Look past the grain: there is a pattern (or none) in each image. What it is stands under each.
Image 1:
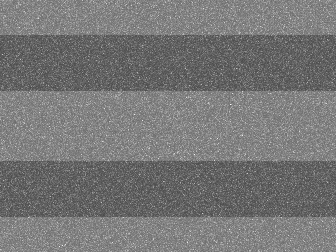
horizontal stripes
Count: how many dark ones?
2
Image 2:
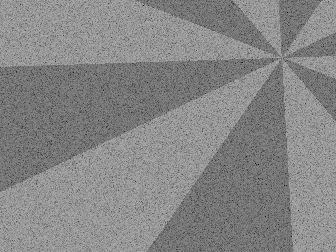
spokes from one point
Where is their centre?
top right
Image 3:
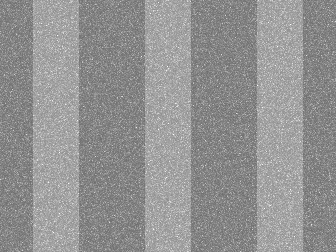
vertical stripes
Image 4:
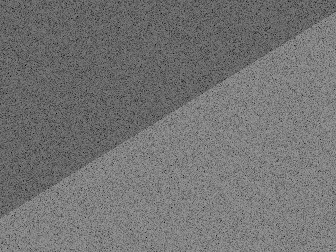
a sharp edge
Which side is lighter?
bottom right
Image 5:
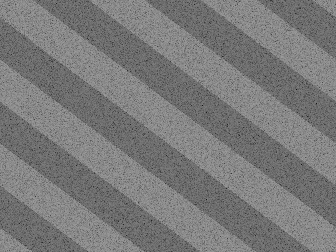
diagonal stripes
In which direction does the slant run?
top left to bottom right
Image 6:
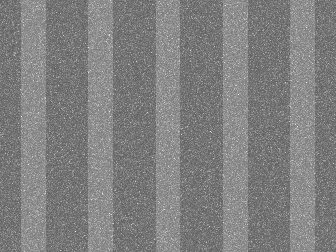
vertical stripes
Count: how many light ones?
5
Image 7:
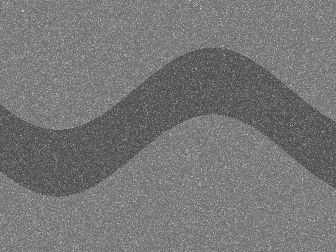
a wavy band
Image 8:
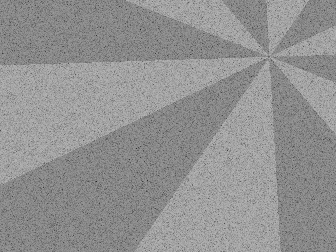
spokes from one point
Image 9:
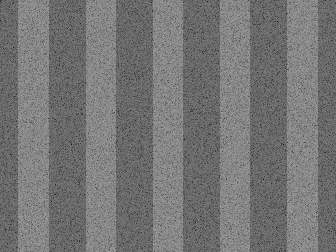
vertical stripes
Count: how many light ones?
5
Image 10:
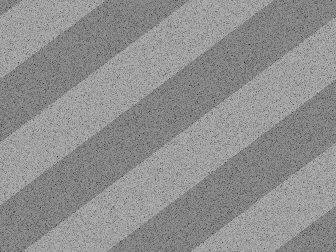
diagonal stripes
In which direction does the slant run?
bottom left to top right
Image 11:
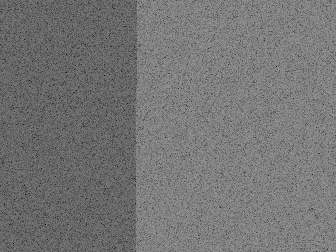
a sharp edge
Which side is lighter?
right
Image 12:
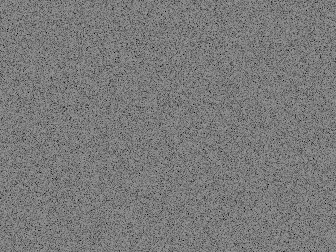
only noise
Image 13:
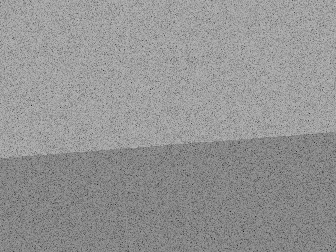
a sharp edge
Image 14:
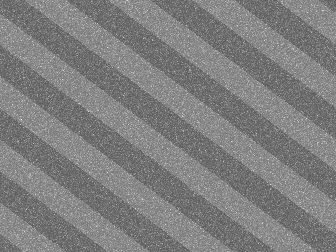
diagonal stripes
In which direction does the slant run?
top left to bottom right
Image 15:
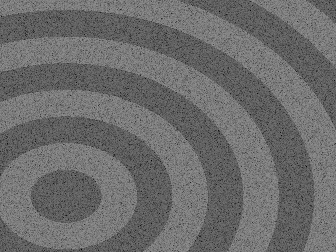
rings round one point
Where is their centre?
bottom left
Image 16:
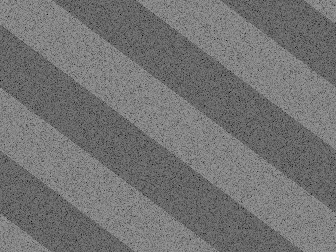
diagonal stripes
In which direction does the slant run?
top left to bottom right
